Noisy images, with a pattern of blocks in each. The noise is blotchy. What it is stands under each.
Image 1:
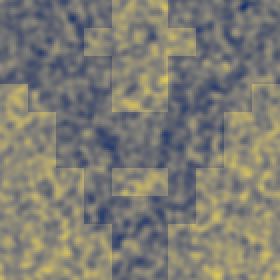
left and right mirror each other
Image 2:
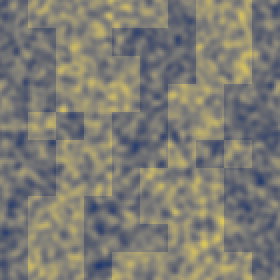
the same after a half turn
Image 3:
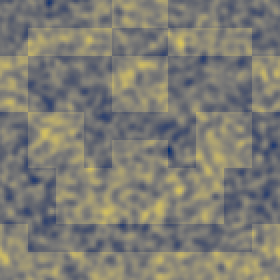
left and right mirror each other
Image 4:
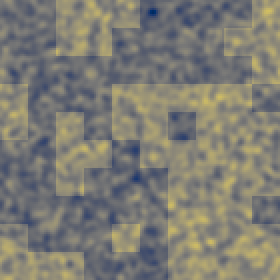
no symmetry
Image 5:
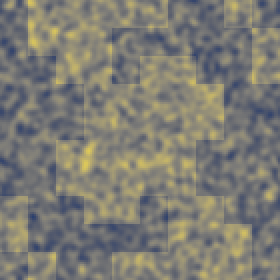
the same after a half turn
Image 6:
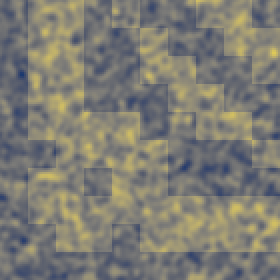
mirrored about the diagonal from the bottom left
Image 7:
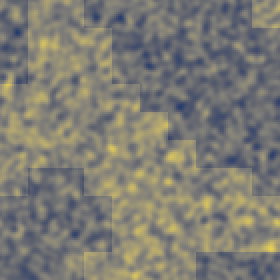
mirrored about the diagonal from the bottom left
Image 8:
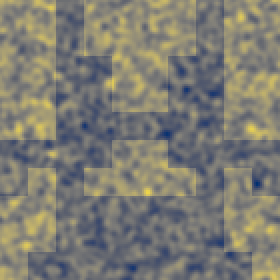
left and right mirror each other
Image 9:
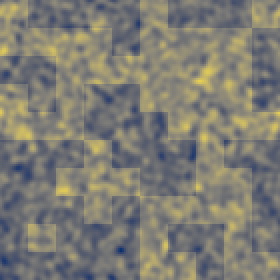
mirrored about the diagonal from the bottom left
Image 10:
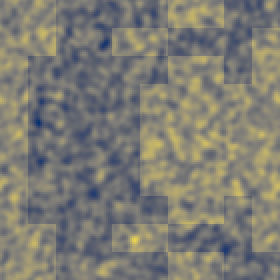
top and bottom mirror each other
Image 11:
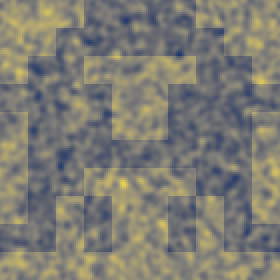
left and right mirror each other
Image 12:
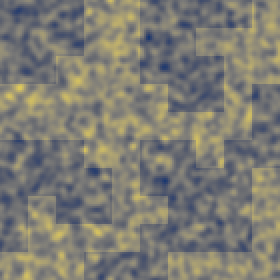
mirrored about the diagonal from the top left
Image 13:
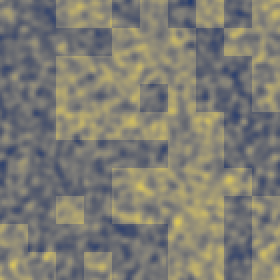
no symmetry
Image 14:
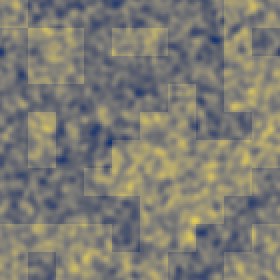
mirrored about the diagonal from the top left
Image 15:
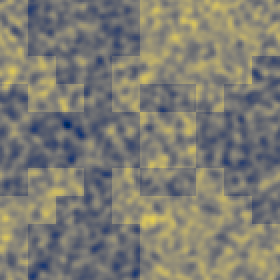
top and bottom mirror each other
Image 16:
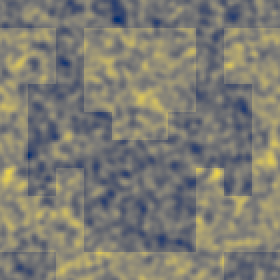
left and right mirror each other
